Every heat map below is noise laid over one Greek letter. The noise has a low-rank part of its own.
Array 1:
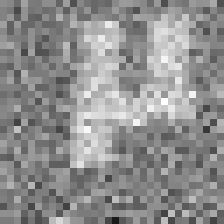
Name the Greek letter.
mu
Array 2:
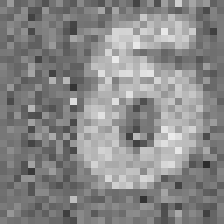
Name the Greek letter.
delta
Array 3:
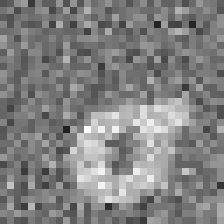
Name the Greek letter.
sigma
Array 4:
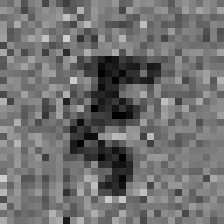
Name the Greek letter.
xi
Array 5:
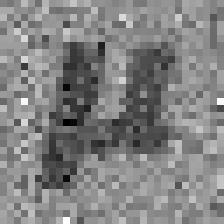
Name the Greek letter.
mu
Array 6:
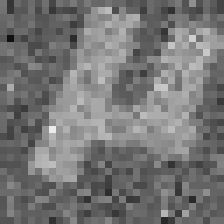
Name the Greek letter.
mu
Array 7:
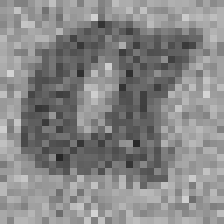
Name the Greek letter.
alpha
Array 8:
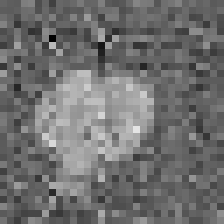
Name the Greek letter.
phi
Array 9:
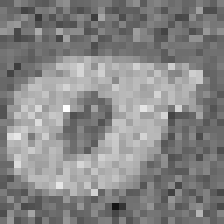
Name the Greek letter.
sigma
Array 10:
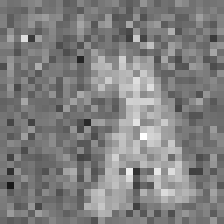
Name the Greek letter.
lambda
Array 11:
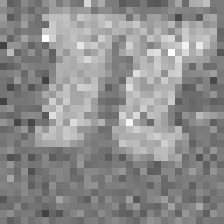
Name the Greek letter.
pi
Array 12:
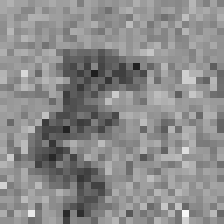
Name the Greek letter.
xi
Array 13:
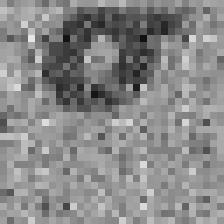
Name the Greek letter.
sigma
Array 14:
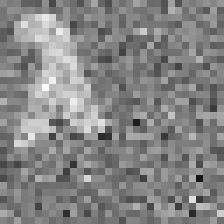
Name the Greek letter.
lambda
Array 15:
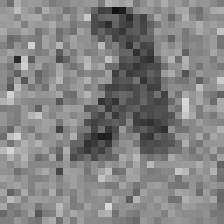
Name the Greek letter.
lambda
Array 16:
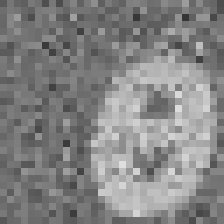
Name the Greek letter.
theta
